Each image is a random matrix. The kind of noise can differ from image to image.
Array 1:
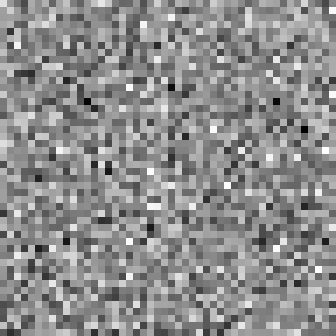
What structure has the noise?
independent entries
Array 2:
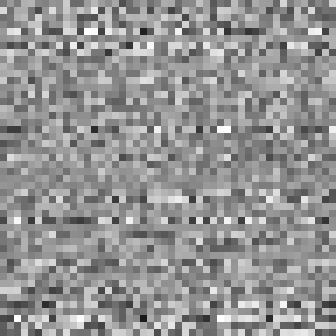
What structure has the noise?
rows of uneven size
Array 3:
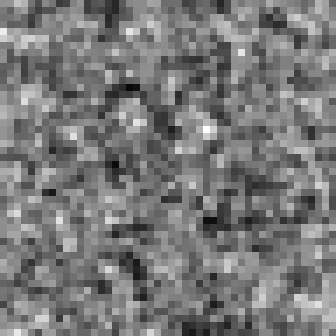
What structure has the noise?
blotchy
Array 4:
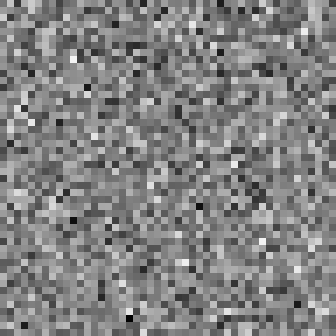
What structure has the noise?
independent entries
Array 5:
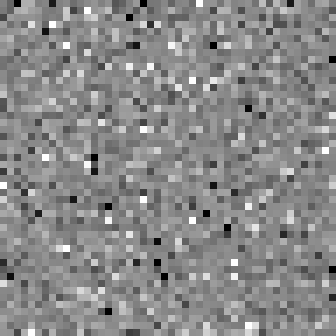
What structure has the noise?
heavy tails
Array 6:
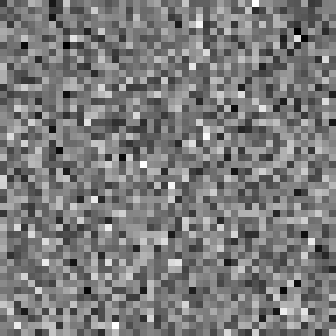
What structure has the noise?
independent entries
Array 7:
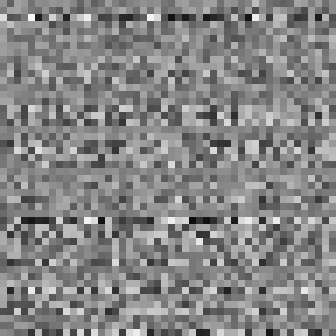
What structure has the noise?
rows of uneven size
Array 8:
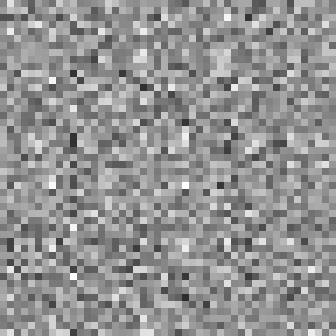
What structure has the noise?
low rank plus noise
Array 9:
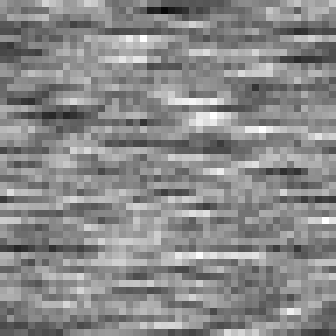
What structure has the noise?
streaked along the rows
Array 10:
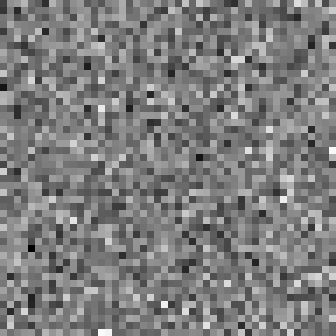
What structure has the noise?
independent entries
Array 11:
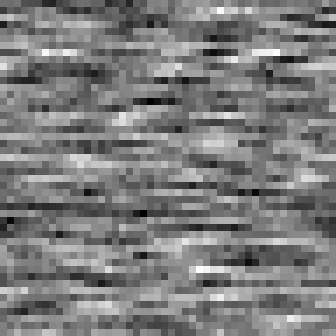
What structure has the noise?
streaked along the rows
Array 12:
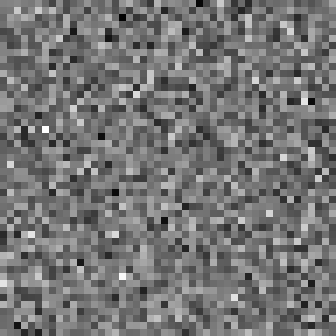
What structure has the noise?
independent entries
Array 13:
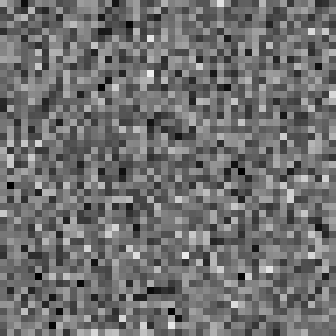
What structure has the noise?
independent entries
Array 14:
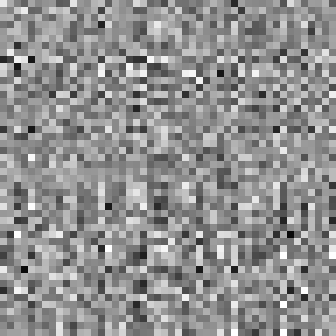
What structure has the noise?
low rank plus noise
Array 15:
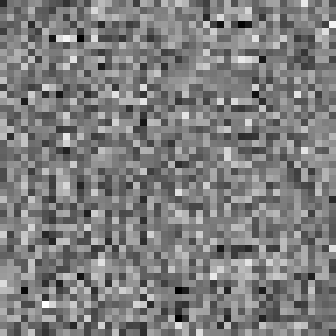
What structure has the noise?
low rank plus noise
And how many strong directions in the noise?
three or four
